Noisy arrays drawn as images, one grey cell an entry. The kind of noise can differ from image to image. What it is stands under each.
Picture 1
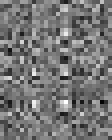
low rank plus noise
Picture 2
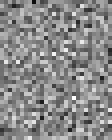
independent entries
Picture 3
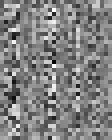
columns of uneven size
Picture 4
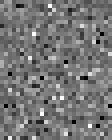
heavy tails
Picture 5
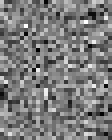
low rank plus noise
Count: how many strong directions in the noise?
five to eight
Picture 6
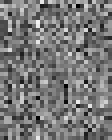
low rank plus noise
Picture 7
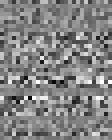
rows of uneven size
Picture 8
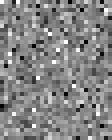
heavy tails
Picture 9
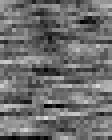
streaked along the rows
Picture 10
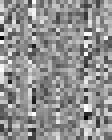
columns of uneven size
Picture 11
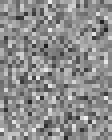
independent entries
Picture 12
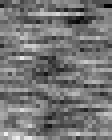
streaked along the rows
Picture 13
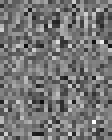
low rank plus noise
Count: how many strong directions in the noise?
two
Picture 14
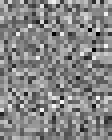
low rank plus noise
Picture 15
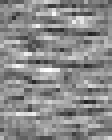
streaked along the rows
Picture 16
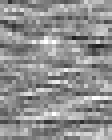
streaked along the rows
